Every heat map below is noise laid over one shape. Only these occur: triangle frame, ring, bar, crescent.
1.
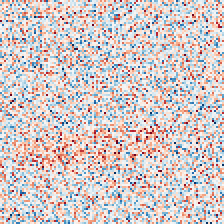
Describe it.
red bar
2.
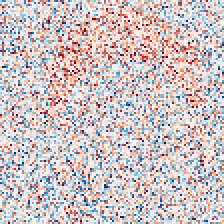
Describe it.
red crescent
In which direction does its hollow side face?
down
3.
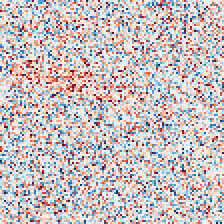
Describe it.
red bar
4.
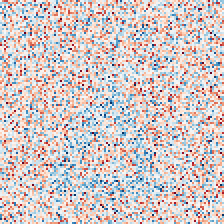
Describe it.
blue triangle frame
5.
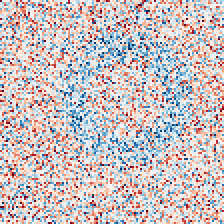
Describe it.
blue ring
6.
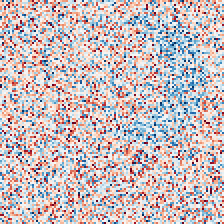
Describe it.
blue crescent
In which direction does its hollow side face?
left
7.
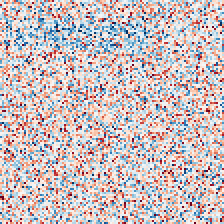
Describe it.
blue bar
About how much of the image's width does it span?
two thirds
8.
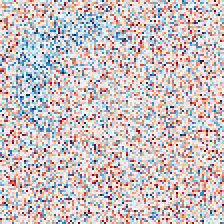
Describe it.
blue crescent
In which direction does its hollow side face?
down and right
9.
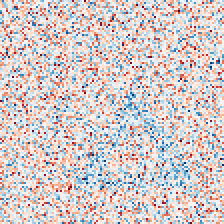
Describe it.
blue triangle frame
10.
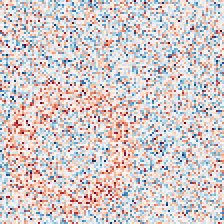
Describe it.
red ring
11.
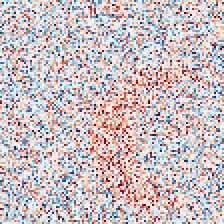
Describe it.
red crescent
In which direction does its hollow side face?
right
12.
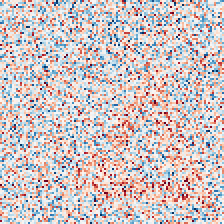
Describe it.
red triangle frame
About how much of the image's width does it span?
two thirds
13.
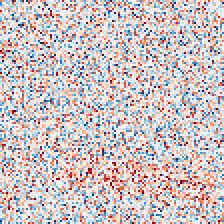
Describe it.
red bar
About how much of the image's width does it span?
two thirds
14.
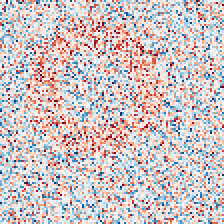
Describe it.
red ring
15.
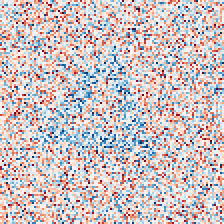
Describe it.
blue triangle frame
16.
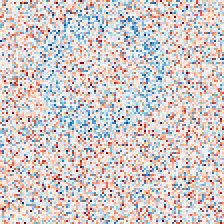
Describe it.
blue ring
